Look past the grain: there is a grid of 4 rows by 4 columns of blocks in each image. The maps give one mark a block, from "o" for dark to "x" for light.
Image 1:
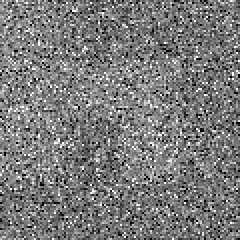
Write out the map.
x o o o
x x x o
x o x o
o o o o
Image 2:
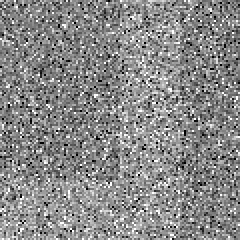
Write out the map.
o o x o
o o x o
o o x o
x x x o
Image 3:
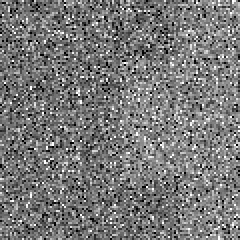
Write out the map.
o o o x
o o x x
o o x x
o o o x
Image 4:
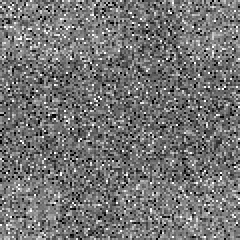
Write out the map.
x x o x
o o o o
o o o o
x o x x
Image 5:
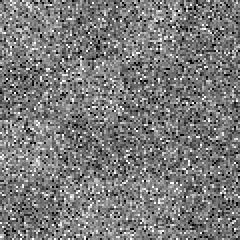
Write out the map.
x o x o
o x o o
x o o o
o x x o
